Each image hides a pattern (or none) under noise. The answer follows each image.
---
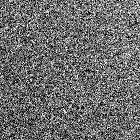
a smooth slope
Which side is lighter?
top right
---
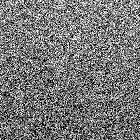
a smooth slope
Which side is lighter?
top
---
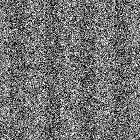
vertical stripes
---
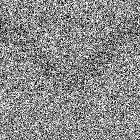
a wavy band
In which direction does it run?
left to right
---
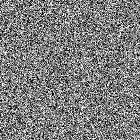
only noise
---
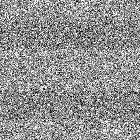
horizontal stripes
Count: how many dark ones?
2
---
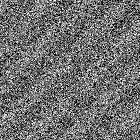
diagonal stripes
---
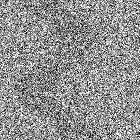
a wavy band
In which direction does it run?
top to bottom
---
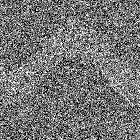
a wavy band
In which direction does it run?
left to right
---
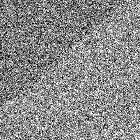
a sharp edge
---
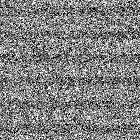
horizontal stripes
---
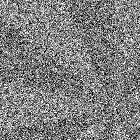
spokes from one point
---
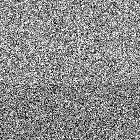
a sharp edge
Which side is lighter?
top
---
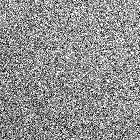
a smooth slope
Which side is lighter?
top right
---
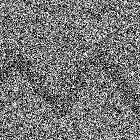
a wavy band
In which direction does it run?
left to right
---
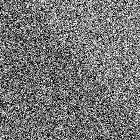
a sharp edge
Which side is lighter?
top right
